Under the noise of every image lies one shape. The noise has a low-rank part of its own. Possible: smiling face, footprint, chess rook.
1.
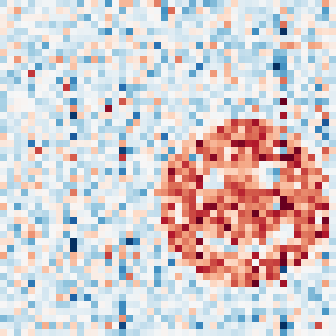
smiling face
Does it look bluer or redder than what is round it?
redder
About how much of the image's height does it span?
half
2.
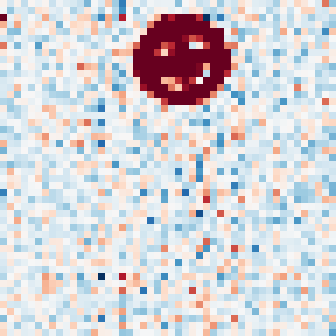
smiling face
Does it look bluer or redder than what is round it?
redder
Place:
top middle
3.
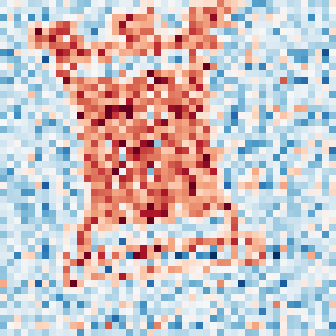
chess rook
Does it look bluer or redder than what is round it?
redder
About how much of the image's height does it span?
nearly all
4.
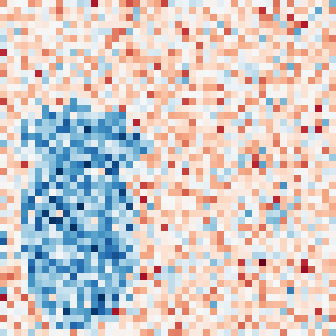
footprint
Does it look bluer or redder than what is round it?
bluer
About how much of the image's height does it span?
two thirds
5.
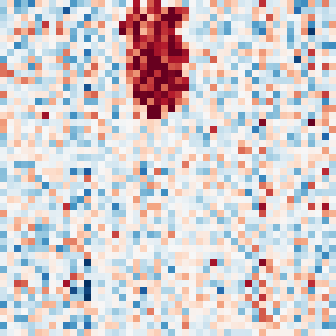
footprint
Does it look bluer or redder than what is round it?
redder
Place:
top middle
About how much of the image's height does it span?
a third
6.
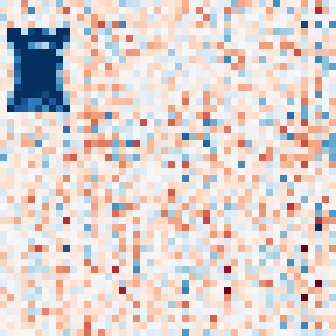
chess rook
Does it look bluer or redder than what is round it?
bluer
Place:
top left
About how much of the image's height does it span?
a quarter
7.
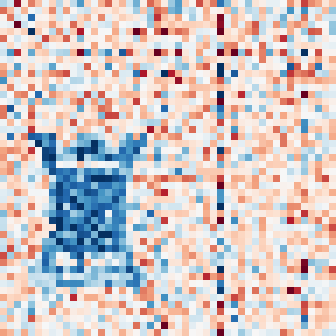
chess rook
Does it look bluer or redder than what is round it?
bluer
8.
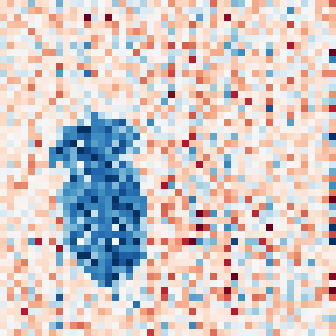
footprint
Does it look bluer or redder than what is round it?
bluer
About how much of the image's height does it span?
half
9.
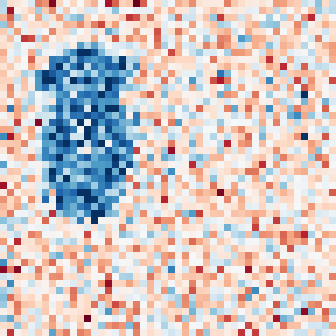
footprint
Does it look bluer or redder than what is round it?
bluer
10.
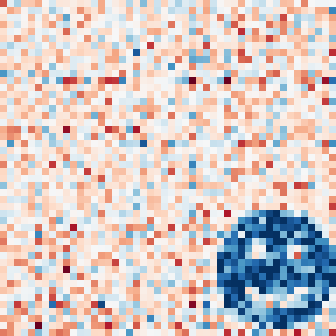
smiling face
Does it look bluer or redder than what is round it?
bluer
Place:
bottom right
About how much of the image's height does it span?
a third
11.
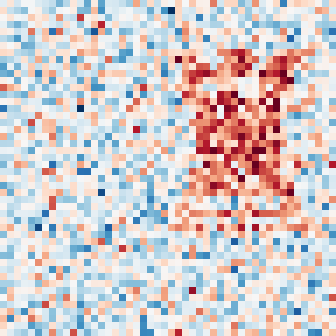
chess rook
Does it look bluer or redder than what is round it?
redder
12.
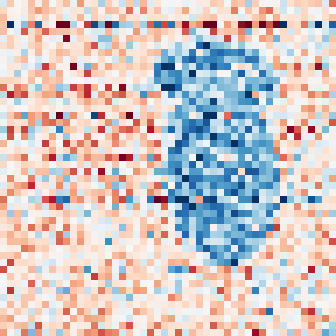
footprint
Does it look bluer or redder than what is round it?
bluer
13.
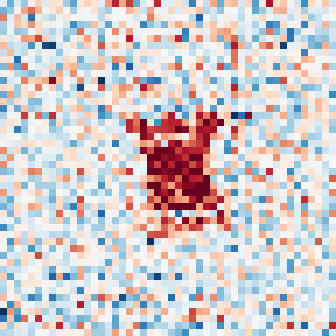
chess rook
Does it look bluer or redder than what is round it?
redder
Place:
centre
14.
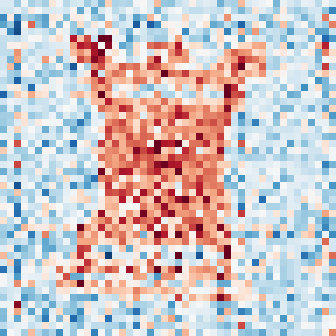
chess rook
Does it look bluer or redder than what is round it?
redder
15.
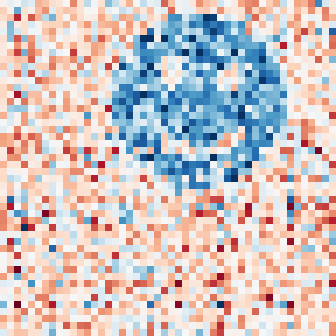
smiling face
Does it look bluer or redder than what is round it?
bluer
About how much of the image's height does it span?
half
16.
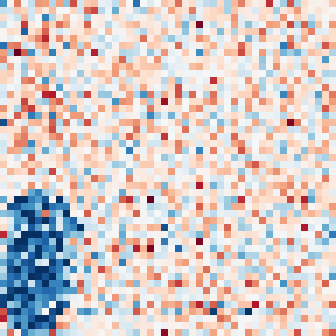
footprint
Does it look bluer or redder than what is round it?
bluer
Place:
bottom left
